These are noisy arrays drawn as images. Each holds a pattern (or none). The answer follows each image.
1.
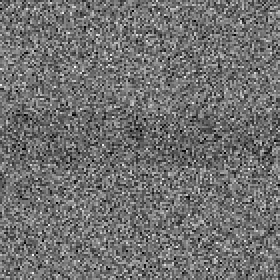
one horizontal stripe
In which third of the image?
middle
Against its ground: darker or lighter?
darker
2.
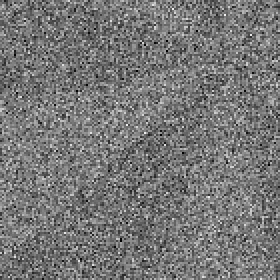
spokes from one point
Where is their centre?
top right
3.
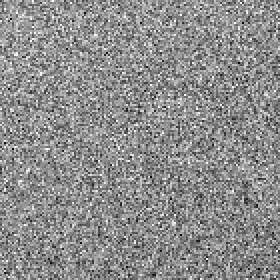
a smooth slope
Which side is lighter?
top left
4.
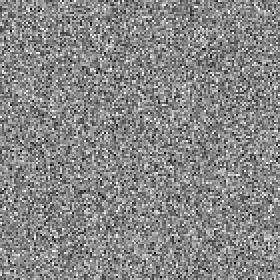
only noise
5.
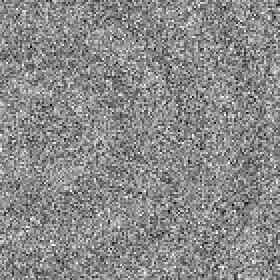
rings round one point
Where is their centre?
middle left
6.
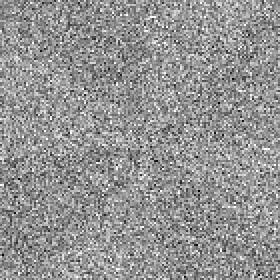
spokes from one point
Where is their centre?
centre
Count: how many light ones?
4
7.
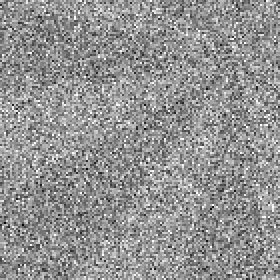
spokes from one point
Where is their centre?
top right
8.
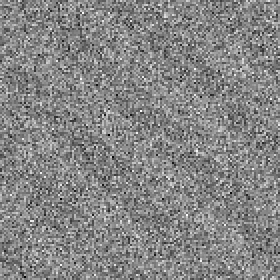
diagonal stripes
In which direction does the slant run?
top left to bottom right
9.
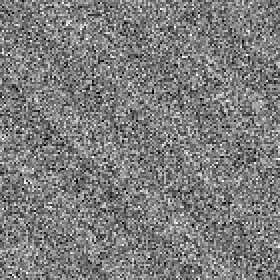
diagonal stripes
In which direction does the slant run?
top left to bottom right
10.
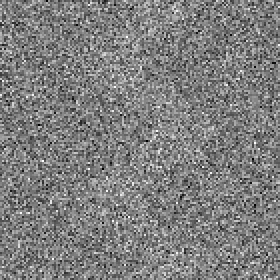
a wavy band
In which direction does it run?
top to bottom
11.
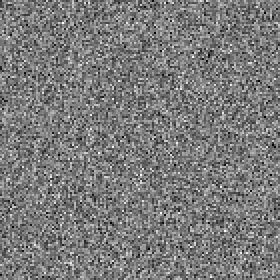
only noise
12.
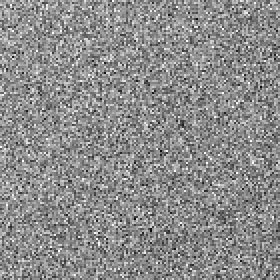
a smooth slope
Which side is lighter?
top left
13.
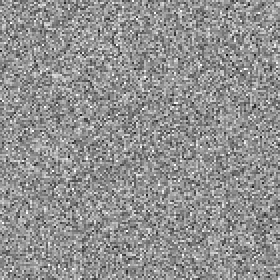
only noise
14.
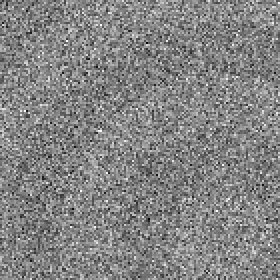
rings round one point
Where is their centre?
bottom right
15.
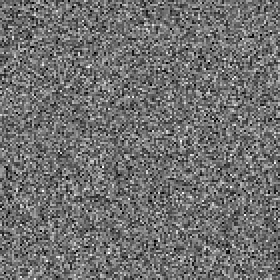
only noise
